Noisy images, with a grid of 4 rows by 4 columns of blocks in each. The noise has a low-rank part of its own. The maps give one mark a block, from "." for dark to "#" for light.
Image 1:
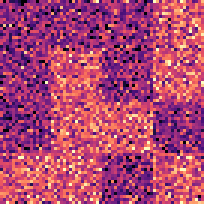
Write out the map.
...#
.#.#
.##.
##.#
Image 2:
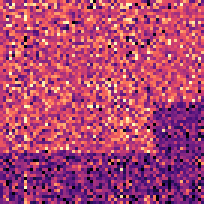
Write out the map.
####
####
###.
....
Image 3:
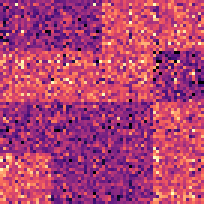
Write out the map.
..##
###.
...#
#..#
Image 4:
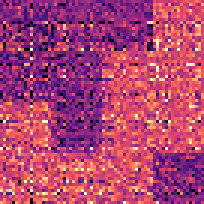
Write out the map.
...#
..##
#.##
###.
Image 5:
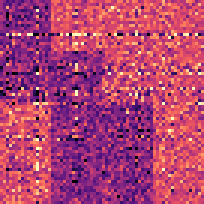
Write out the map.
.###
..##
#..#
#..#
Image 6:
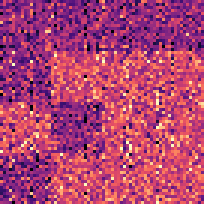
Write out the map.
....
.###
#.##
.###
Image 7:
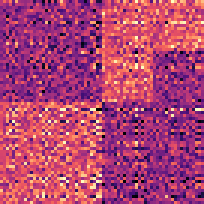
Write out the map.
..##
..#.
##..
##..
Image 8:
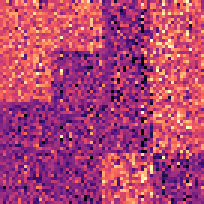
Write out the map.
##.#
#..#
...#
..#.
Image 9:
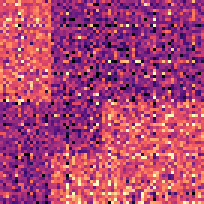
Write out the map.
#...
#...
..##
.###
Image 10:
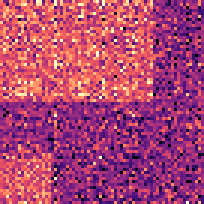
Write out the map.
###.
###.
....
#...
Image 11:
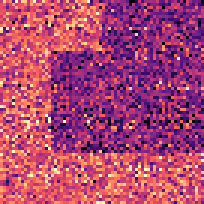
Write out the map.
##..
#...
#...
####
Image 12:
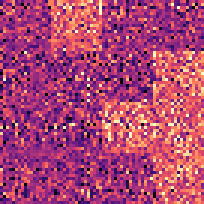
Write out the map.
.#..
...#
..##
...#
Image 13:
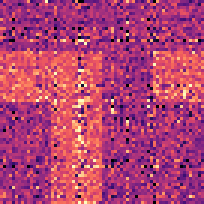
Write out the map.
....
##.#
.#..
.#..
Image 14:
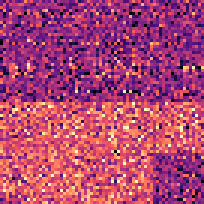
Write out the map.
....
....
####
###.
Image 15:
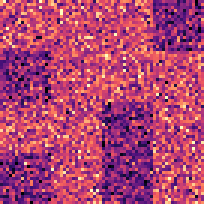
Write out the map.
###.
.###
##.#
.#.#
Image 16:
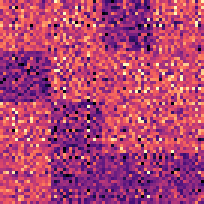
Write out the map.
##.#
.###
#.##
#...
